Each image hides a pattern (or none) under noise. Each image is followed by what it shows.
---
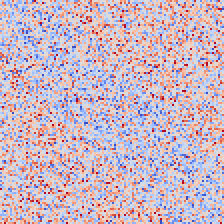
a diagonal band
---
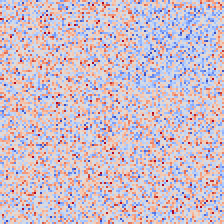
one block
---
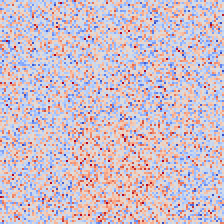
one block
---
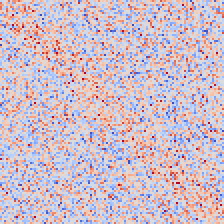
a diagonal band
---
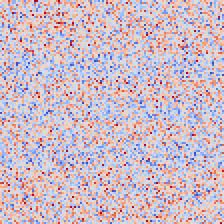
bands of rows
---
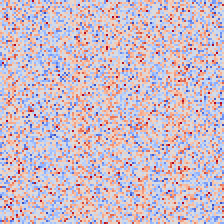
bands of columns
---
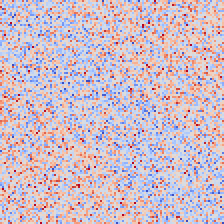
a diagonal band
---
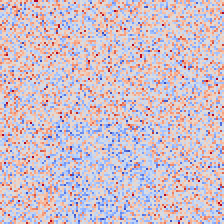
one block
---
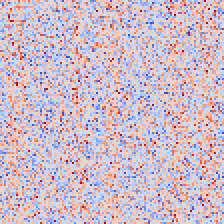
bands of columns
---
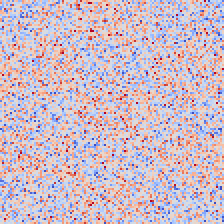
a checkerboard
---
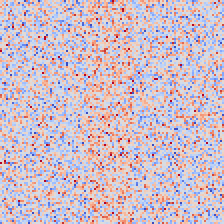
one band of columns
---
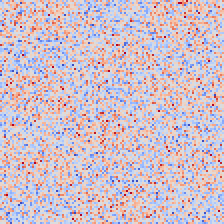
a checkerboard
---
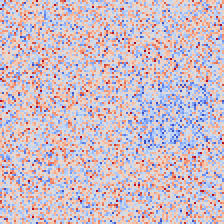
one block
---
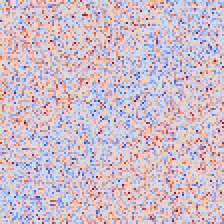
a diagonal band
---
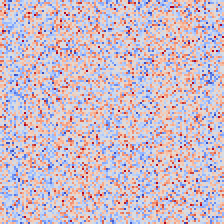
bands of columns
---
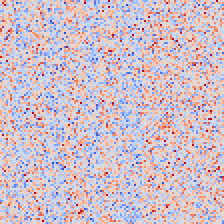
bands of columns
